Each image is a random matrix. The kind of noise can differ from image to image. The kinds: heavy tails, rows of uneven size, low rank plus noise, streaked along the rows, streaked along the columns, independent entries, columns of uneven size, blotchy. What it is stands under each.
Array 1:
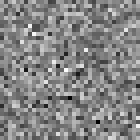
independent entries
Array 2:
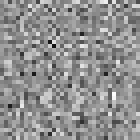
low rank plus noise
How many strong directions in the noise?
two
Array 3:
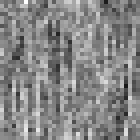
streaked along the columns
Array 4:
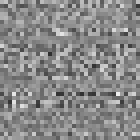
rows of uneven size
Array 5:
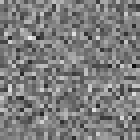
low rank plus noise
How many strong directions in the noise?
three or four
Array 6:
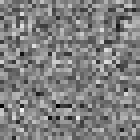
low rank plus noise
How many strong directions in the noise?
three or four
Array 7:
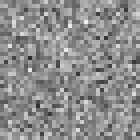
independent entries
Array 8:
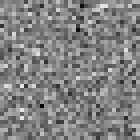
independent entries
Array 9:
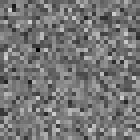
independent entries
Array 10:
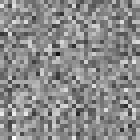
low rank plus noise
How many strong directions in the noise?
one
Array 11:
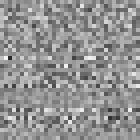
rows of uneven size
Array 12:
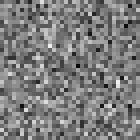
independent entries
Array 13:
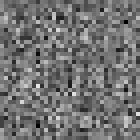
low rank plus noise
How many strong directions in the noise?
three or four
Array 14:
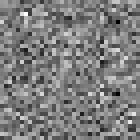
low rank plus noise
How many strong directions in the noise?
two
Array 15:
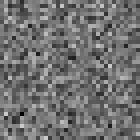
low rank plus noise
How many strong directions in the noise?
three or four
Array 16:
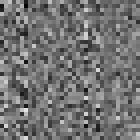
columns of uneven size
